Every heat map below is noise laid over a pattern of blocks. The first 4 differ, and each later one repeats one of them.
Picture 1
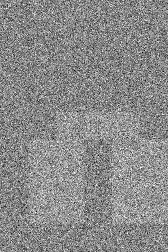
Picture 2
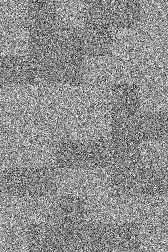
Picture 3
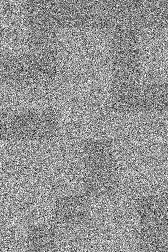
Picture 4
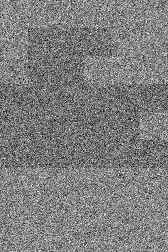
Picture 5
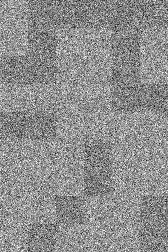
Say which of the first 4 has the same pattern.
3
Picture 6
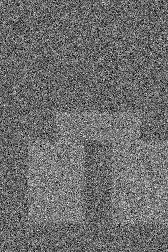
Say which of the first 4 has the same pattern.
1
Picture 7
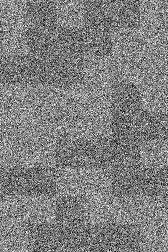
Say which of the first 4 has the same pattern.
2
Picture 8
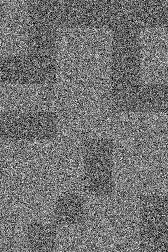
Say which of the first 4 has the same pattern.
3
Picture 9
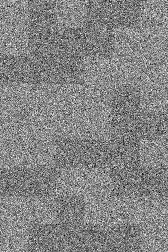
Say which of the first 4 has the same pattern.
2
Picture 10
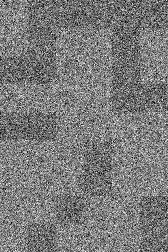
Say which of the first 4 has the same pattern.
3
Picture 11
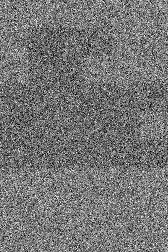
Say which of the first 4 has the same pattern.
4
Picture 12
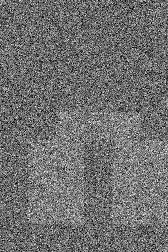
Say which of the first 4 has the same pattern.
1
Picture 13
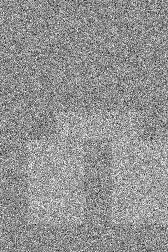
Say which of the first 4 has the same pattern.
1
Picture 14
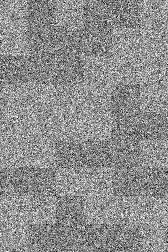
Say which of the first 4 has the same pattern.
2
